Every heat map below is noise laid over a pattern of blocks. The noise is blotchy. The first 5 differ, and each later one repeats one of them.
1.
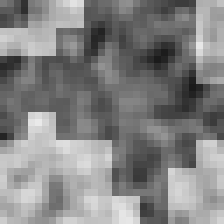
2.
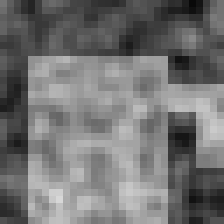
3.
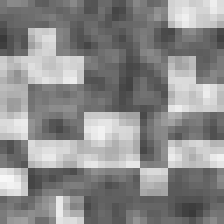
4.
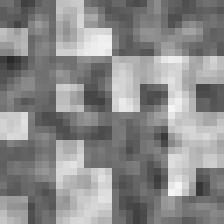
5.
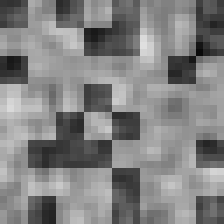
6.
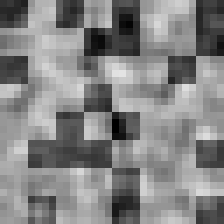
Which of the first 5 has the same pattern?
5
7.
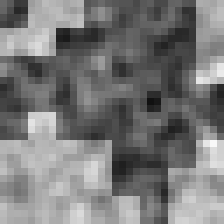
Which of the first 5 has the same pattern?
1
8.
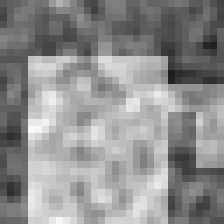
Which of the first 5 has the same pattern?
2
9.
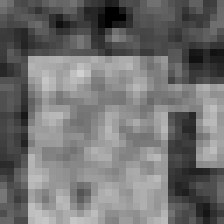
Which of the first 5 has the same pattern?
2
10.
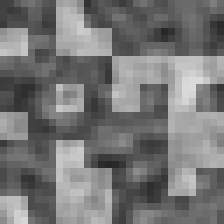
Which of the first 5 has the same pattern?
4
